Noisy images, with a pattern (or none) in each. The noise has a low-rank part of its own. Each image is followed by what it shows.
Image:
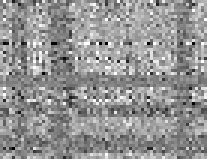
bands of rows crossing bands of columns
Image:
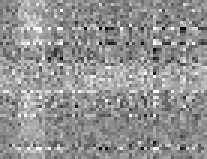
bands of rows crossing bands of columns
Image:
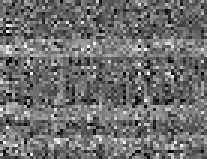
bands of rows
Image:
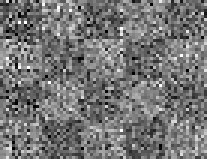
a checkerboard
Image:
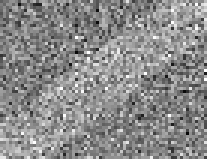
a diagonal band
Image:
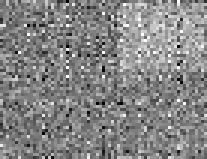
one block
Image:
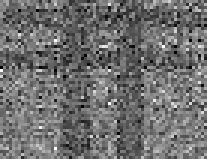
bands of rows crossing bands of columns
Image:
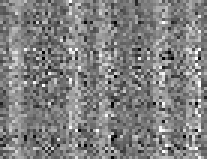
bands of columns
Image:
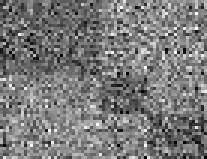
blocks along the diagonal
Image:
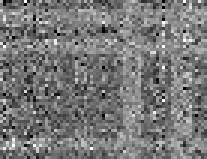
bands of rows crossing bands of columns
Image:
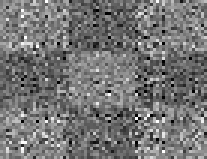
a checkerboard
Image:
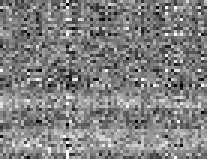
bands of rows
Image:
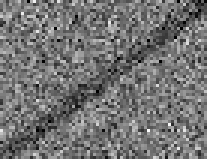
a diagonal band
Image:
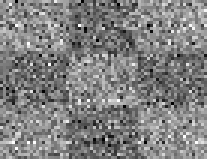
a checkerboard
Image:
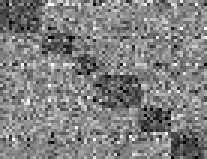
blocks along the diagonal
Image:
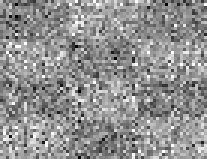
a checkerboard
